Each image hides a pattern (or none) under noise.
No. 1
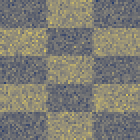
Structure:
a checkerboard
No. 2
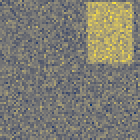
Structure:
one block
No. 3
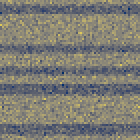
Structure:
bands of rows
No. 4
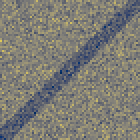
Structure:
a diagonal band
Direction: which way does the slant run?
bottom left to top right
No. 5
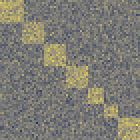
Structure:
blocks along the diagonal
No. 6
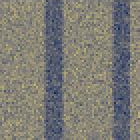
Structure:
bands of columns
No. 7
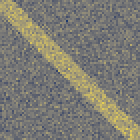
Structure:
a diagonal band
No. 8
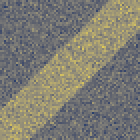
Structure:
a diagonal band
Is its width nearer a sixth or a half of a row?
a half
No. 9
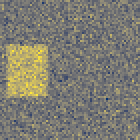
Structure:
one block
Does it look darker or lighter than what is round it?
lighter
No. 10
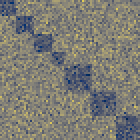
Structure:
blocks along the diagonal
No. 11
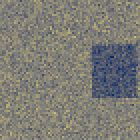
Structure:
one block
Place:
middle right
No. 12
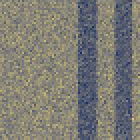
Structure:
bands of columns
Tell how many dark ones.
2
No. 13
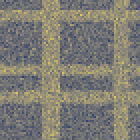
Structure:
bands of rows crossing bands of columns
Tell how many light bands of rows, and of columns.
3 and 2
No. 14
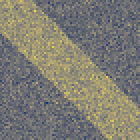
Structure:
a diagonal band
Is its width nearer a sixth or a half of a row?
a half
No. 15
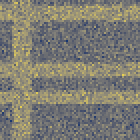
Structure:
bands of rows crossing bands of columns
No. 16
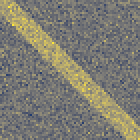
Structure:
a diagonal band
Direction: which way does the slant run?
top left to bottom right
